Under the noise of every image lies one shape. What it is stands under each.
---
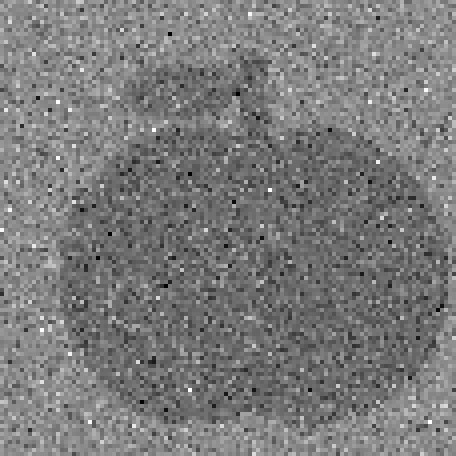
apple
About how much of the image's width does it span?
nearly all
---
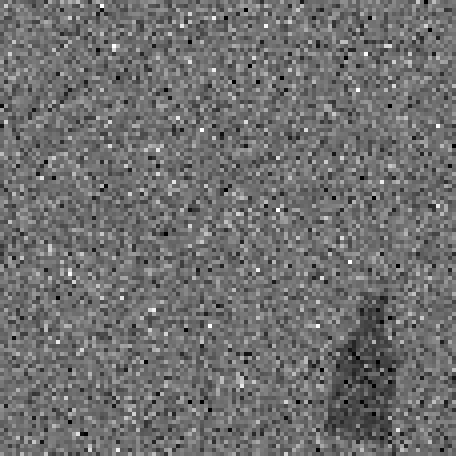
bottle
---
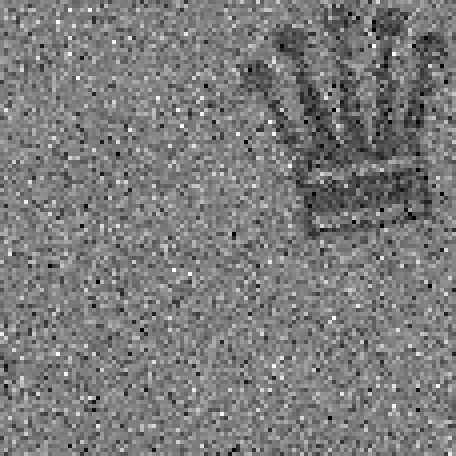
chess queen
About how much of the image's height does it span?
half
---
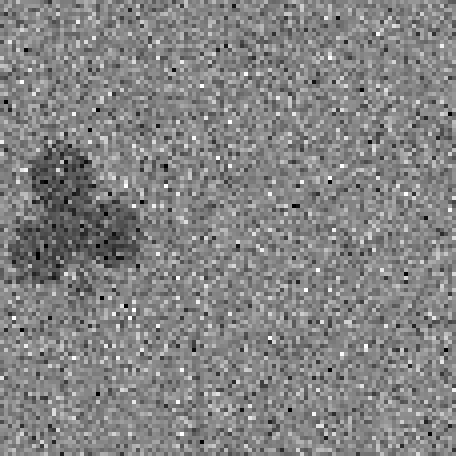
club
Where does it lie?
middle left
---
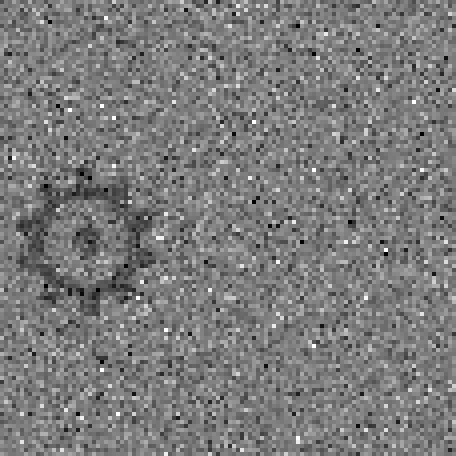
gear
